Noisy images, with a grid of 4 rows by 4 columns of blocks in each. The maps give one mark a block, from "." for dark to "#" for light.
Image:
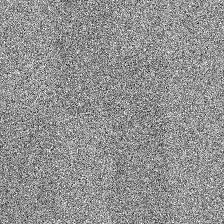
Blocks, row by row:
#.##
#..#
.#.#
.#.#
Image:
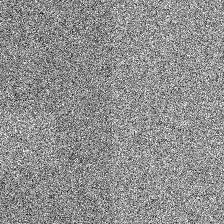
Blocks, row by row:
..##
..##
#.##
..##
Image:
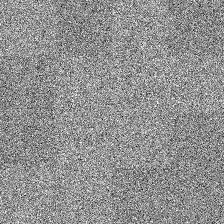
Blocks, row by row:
#.#.
.###
.##.
##..
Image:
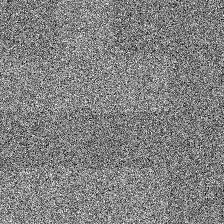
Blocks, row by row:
.#..
###.
....
###.
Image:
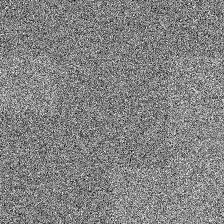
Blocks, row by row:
....
#..#
...#
..##
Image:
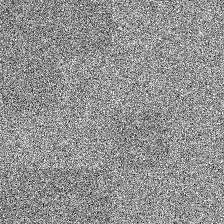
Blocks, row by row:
..##
.###
##.#
..##
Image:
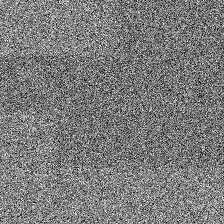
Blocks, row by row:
##..
....
#...
####
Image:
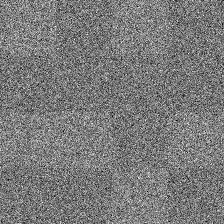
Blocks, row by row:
#.#.
....
##.#
..#.
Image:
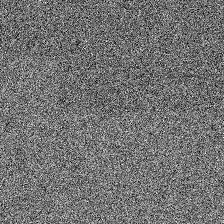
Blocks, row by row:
....
#...
####
####
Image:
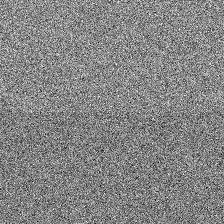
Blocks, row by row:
####
####
....
....
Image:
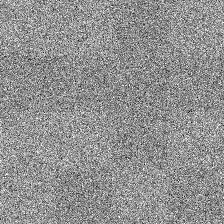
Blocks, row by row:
##.#
....
##.#
#.#.
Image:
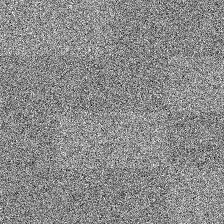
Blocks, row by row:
##..
...#
.##.
...#
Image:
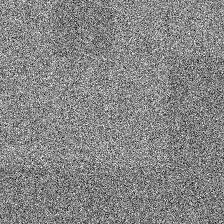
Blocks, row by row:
#.##
###.
###.
....
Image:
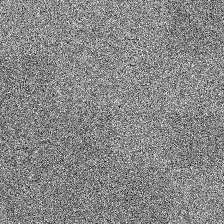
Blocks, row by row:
###.
.###
..#.
...#
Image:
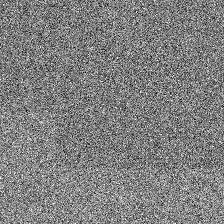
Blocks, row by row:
....
....
#...
####
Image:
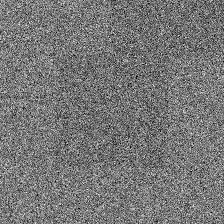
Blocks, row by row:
##..
#..#
#..#
####
